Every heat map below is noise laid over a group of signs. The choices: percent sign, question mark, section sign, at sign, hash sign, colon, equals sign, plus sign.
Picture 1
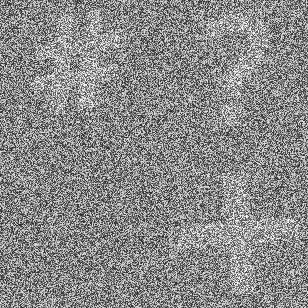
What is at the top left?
hash sign
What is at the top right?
question mark
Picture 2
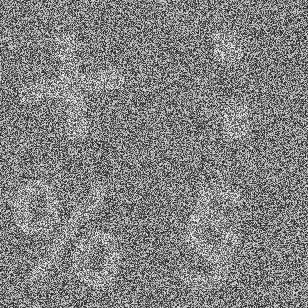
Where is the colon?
top right
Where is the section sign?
bottom right
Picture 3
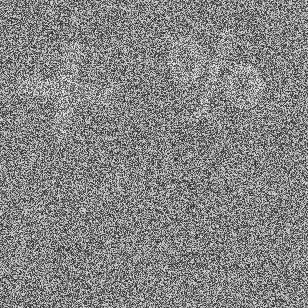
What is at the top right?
percent sign
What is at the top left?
plus sign
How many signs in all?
2
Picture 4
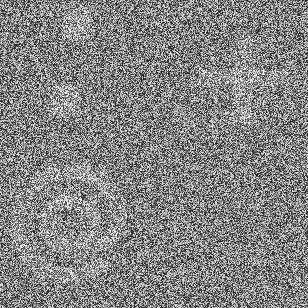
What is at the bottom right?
nothing
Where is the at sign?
bottom left
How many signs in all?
3
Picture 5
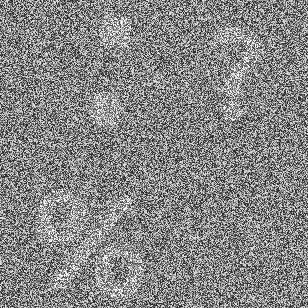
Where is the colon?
top left
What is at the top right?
question mark
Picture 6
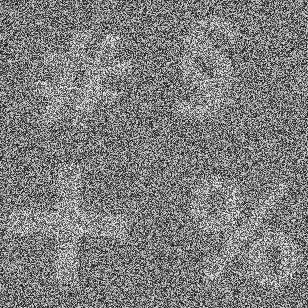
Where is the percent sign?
bottom right
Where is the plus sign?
bottom left
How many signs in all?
4
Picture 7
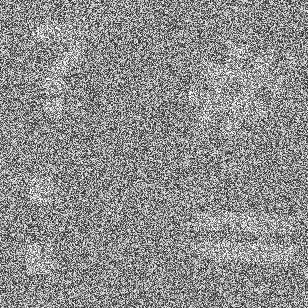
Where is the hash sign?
top right
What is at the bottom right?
equals sign
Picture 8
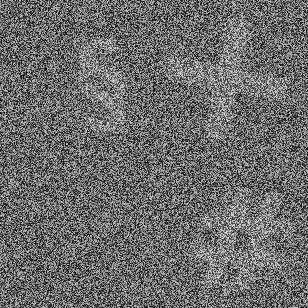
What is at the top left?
section sign
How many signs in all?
3
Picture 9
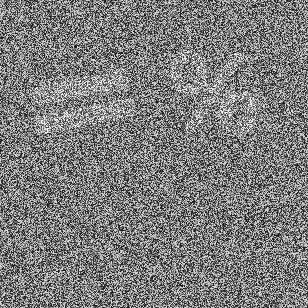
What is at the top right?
percent sign
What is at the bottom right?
nothing
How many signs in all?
2
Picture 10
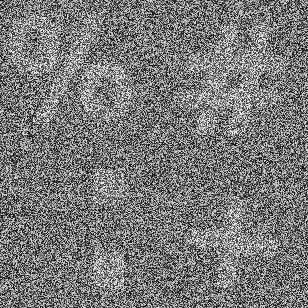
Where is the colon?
bottom left
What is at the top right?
hash sign
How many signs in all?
4
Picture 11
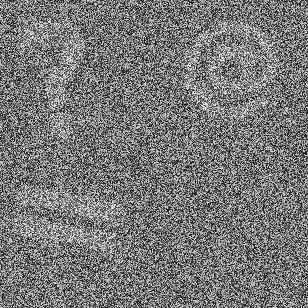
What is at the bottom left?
equals sign
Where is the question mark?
top left
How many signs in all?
3
